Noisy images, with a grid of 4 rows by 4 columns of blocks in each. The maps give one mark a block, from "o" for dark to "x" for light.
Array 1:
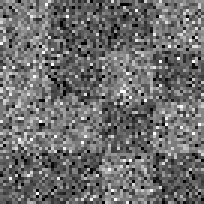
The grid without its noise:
xoox
xoxo
xxox
ooxo
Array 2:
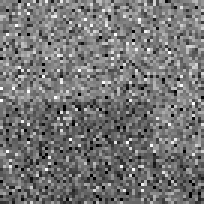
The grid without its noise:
xxxx
xxxx
ooox
oooo
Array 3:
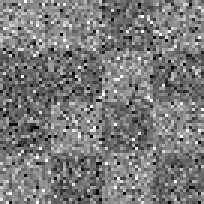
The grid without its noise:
xxox
ooxo
oxox
xoxo
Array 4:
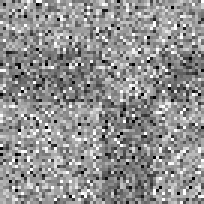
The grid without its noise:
xxxx
ooxo
xxox
xxox
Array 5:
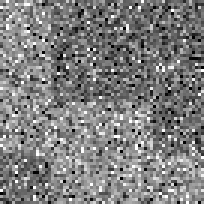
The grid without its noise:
xooo
xooo
xxxo
oxxx
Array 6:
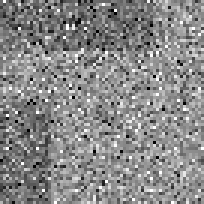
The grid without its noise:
ooox
xxxx
oxxx
oxxx
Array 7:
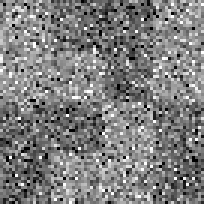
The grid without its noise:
xoox
xxox
ooxo
oxxo
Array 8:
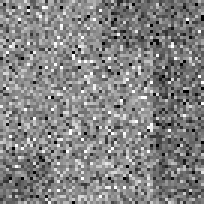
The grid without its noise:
xxoo
xxxo
xxxo
oxxo
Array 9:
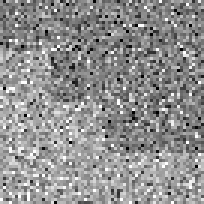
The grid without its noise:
oooo
xooo
xxoo
xxxx
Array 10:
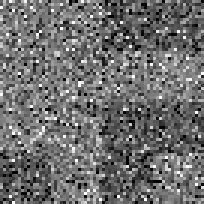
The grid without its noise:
xxoo
xxxx
xxoo
oxox
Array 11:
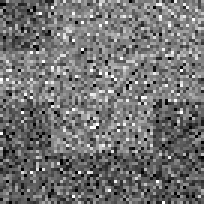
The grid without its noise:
oxxx
xxxx
oxxo
oooo
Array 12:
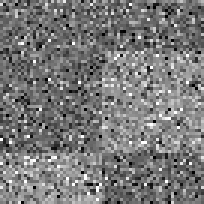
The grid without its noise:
oooo
ooxx
ooxx
xxoo
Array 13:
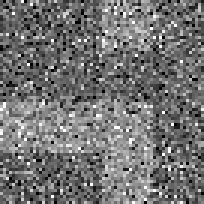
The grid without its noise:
ooxo
oooo
xxxo
ooxo
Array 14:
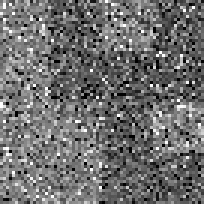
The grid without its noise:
xoxo
xooo
xxox
xxoo
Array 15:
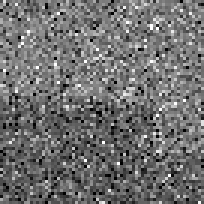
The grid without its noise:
xxxx
xxxx
ooox
oooo
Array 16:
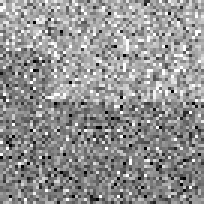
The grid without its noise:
xxxx
oxxx
oooo
oooo
